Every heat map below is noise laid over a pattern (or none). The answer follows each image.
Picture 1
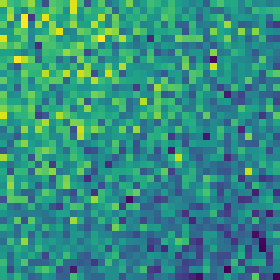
a smooth slope
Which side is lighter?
top left
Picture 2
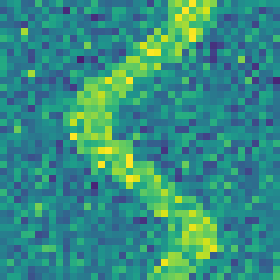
a wavy band
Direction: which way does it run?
top to bottom
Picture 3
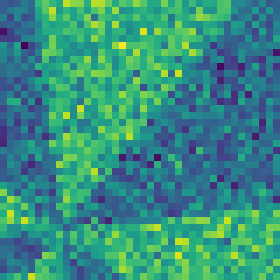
spokes from one point
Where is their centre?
bottom left
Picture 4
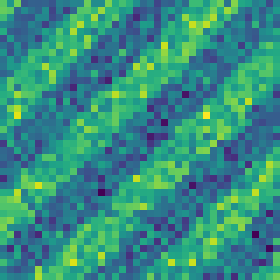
diagonal stripes
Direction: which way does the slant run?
bottom left to top right
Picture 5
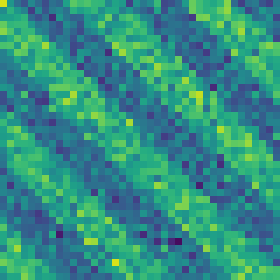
diagonal stripes
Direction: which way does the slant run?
top left to bottom right
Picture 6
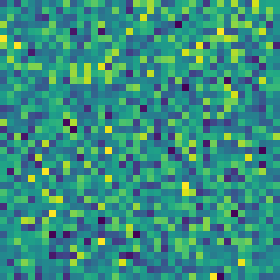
only noise
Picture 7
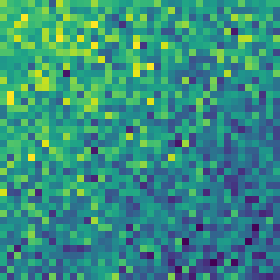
a smooth slope
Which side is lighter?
top left
